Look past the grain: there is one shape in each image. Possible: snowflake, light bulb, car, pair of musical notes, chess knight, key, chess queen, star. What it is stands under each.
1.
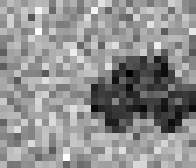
dark car
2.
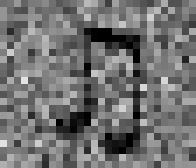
dark pair of musical notes
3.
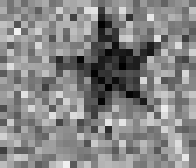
dark star
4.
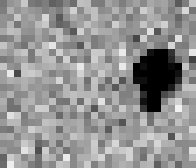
dark light bulb, middle right
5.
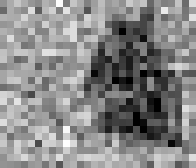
dark chess knight
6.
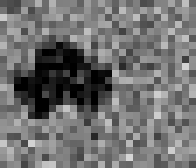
dark car
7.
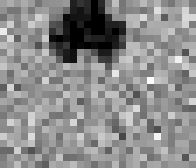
dark car, top middle
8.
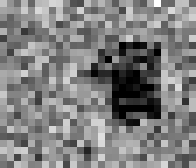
dark chess queen
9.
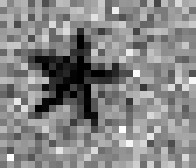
dark star
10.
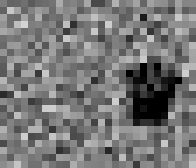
dark chess queen, middle right
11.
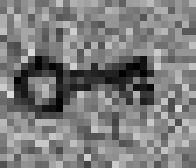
dark key
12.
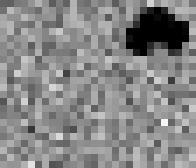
dark car, top right
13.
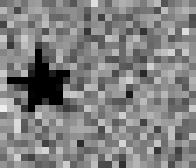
dark star, middle left
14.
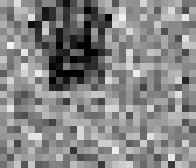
dark chess queen
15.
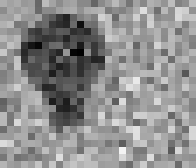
dark light bulb
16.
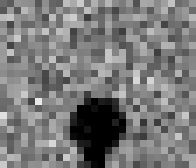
dark light bulb, bottom middle
